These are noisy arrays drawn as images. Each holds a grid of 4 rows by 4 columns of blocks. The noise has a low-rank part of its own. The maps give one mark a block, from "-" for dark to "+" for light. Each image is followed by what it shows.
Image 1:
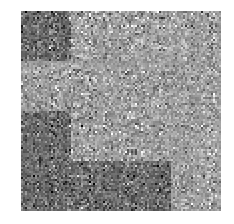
-+++
++++
-+++
---+
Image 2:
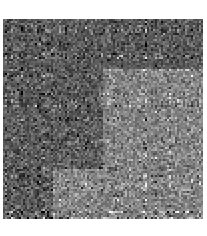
----
--++
--++
-+++
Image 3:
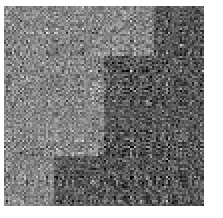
+++-
++--
++--
+---
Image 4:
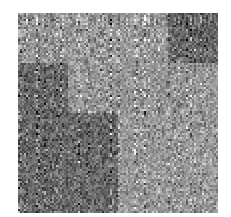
+++-
-+++
--++
--++
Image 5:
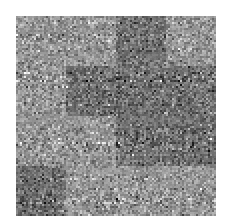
++-+
+---
++--
-+++
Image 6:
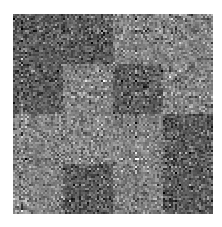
--++
-+-+
+++-
+-+-
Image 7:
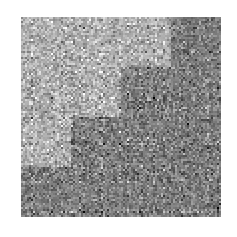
+++-
++--
+---
----
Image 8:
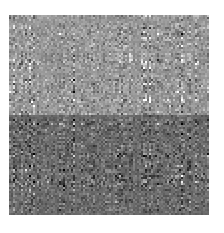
++++
++++
----
----
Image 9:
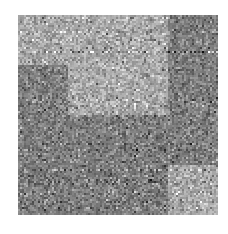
+++-
-++-
----
---+
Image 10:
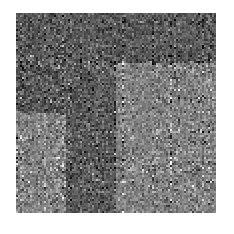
----
--++
+-++
+-++
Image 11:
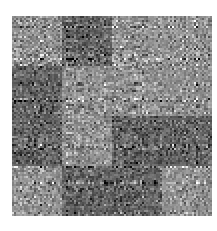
+-++
-+++
-+--
+--+
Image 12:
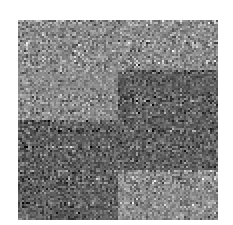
++++
++--
----
--++
